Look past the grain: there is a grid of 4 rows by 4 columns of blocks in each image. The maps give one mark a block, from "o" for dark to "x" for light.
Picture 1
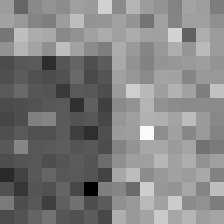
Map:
xxxx
ooxx
ooxx
ooxx
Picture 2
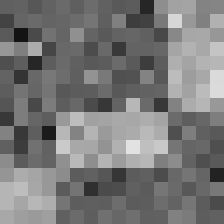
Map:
ooox
ooox
oxxo
xooo
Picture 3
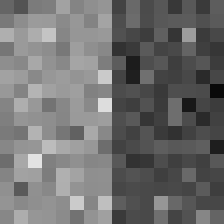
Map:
xxoo
xxoo
xxoo
xxoo
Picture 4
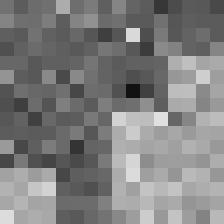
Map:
oooo
ooox
ooxx
xoxx
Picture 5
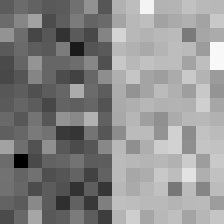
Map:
ooxx
ooxx
ooxx
ooxx
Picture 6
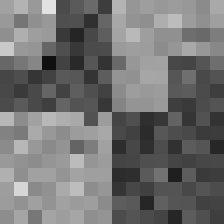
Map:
xoxx
ooxo
xxoo
xxoo
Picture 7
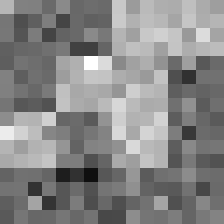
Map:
ooxx
oxxo
xoxo
oooo
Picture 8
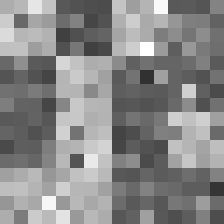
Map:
xoxo
oxoo
oxox
xxoo
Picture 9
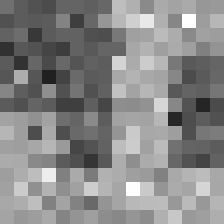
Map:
ooxx
ooxo
xoxo
xxxx
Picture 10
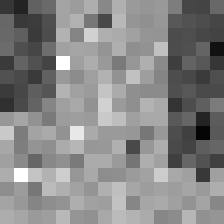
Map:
oxxo
oxxo
xxxo
xxxx
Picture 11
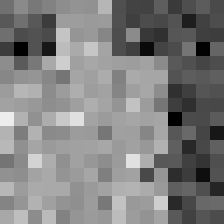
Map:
oxoo
xxxo
xxxo
xxxo
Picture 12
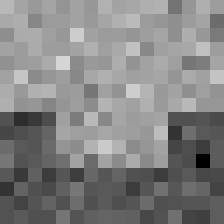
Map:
xxxx
xxxx
oxxo
oooo
